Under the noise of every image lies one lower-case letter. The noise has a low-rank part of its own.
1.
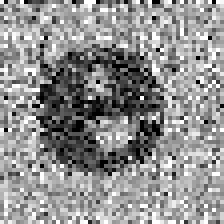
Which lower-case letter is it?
e
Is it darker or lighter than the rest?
darker
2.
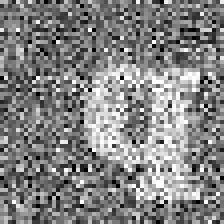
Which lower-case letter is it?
q
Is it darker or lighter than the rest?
lighter
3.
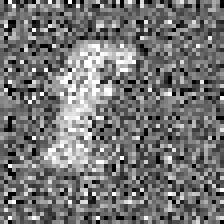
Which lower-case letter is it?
f
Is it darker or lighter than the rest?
lighter
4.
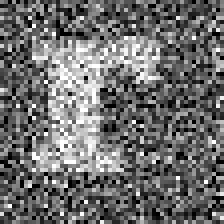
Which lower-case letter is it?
r
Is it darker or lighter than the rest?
lighter
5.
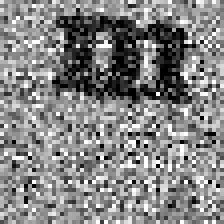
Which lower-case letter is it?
m
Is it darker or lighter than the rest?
darker
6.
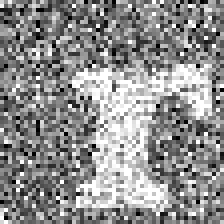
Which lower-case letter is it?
r
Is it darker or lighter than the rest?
lighter
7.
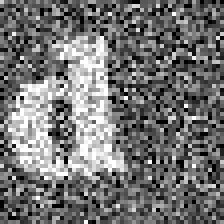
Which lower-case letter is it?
d
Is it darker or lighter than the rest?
lighter
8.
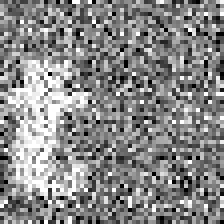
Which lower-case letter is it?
t
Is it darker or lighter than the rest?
lighter
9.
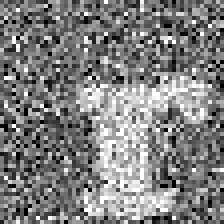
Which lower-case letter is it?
r
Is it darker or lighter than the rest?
lighter
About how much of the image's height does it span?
two thirds
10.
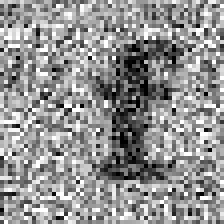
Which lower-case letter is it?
f
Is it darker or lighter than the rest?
darker
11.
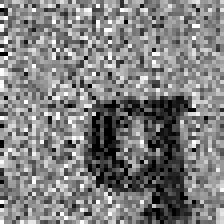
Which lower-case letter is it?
q
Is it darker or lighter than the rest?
darker
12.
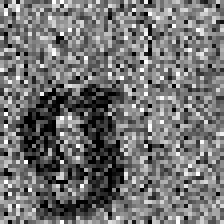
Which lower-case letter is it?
g
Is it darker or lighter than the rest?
darker
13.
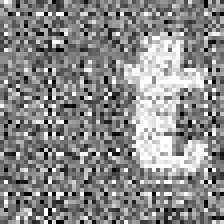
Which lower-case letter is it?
t
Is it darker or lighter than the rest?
lighter
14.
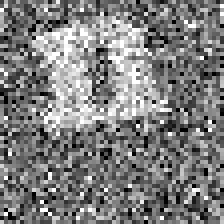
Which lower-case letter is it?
n
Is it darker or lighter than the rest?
lighter
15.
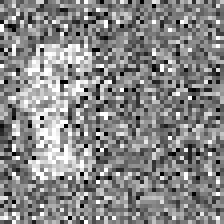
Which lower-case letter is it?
f
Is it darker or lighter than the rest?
lighter
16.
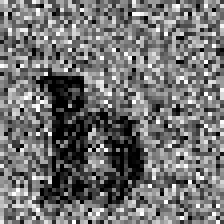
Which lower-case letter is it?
b
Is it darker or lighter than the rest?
darker
